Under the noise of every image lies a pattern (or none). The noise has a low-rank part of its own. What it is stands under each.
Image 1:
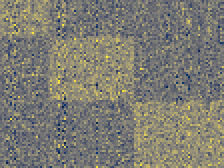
blocks along the diagonal
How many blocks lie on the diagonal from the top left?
3
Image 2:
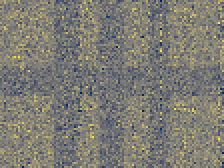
bands of rows crossing bands of columns
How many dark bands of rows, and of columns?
1 and 3
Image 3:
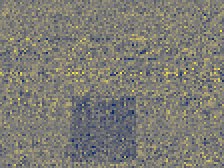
one block
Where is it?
bottom middle
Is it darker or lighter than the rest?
darker
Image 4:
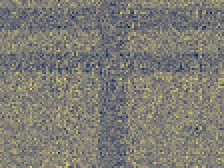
bands of rows crossing bands of columns
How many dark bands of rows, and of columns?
2 and 1
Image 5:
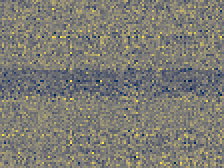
one band of rows
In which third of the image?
middle
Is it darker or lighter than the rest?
darker
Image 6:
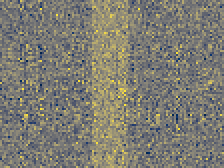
one band of columns
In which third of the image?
middle
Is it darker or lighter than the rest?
lighter
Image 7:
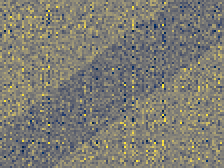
a diagonal band
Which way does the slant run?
bottom left to top right
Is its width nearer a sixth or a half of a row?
a half
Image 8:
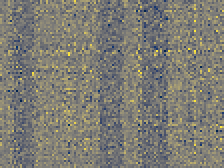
bands of columns
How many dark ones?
3
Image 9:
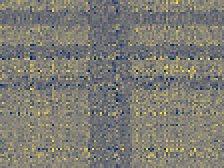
bands of rows crossing bands of columns
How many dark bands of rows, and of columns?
3 and 1
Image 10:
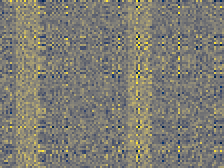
bands of columns
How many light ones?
2
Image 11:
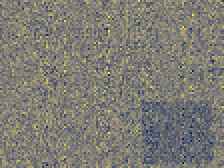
one block
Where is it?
bottom right
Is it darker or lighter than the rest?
darker
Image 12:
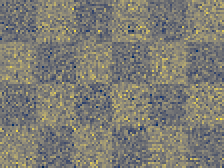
a checkerboard
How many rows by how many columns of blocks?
4 by 6
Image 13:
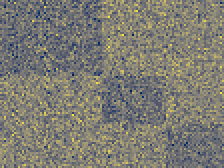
blocks along the diagonal
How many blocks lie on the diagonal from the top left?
3
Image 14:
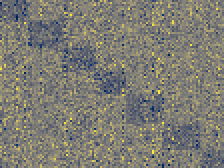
blocks along the diagonal
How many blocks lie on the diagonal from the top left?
7
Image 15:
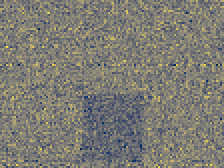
one block
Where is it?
bottom middle
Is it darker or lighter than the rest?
darker
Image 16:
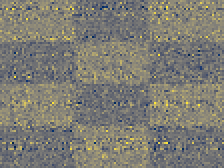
a checkerboard
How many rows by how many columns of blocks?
4 by 3
